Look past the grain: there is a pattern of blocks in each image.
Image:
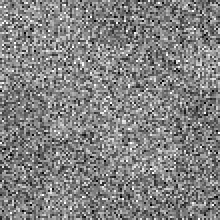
mirrored about the diagonal from the top left
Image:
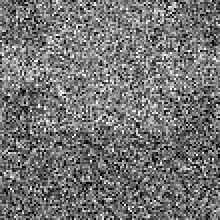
left and right mirror each other
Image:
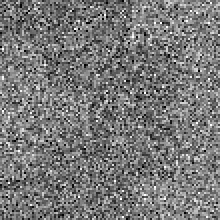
top and bottom mirror each other
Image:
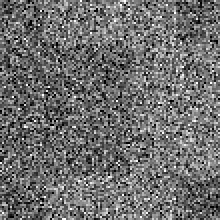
top and bottom mirror each other
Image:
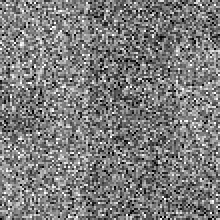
top and bottom mirror each other
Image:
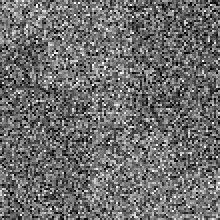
the same after a half turn
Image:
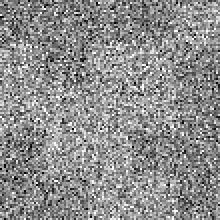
mirrored about the diagonal from the bottom left
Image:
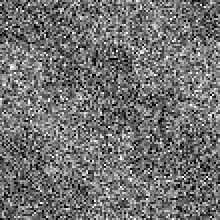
mirrored about the diagonal from the bottom left
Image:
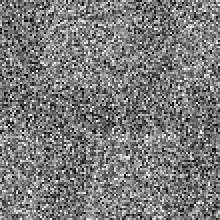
the same after a half turn
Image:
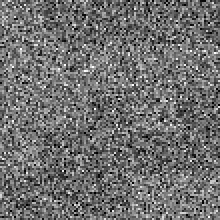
no symmetry
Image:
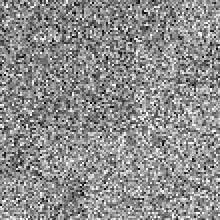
mirrored about the diagonal from the top left
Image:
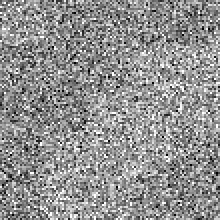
mirrored about the diagonal from the top left
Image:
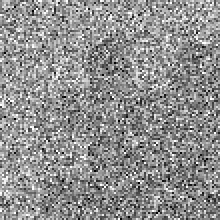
mirrored about the diagonal from the top left
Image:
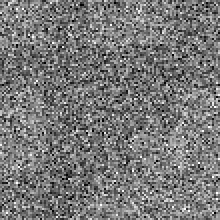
mirrored about the diagonal from the top left
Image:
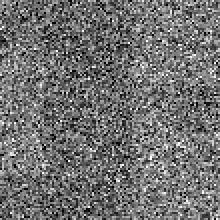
top and bottom mirror each other
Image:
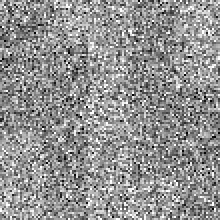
the same after a half turn
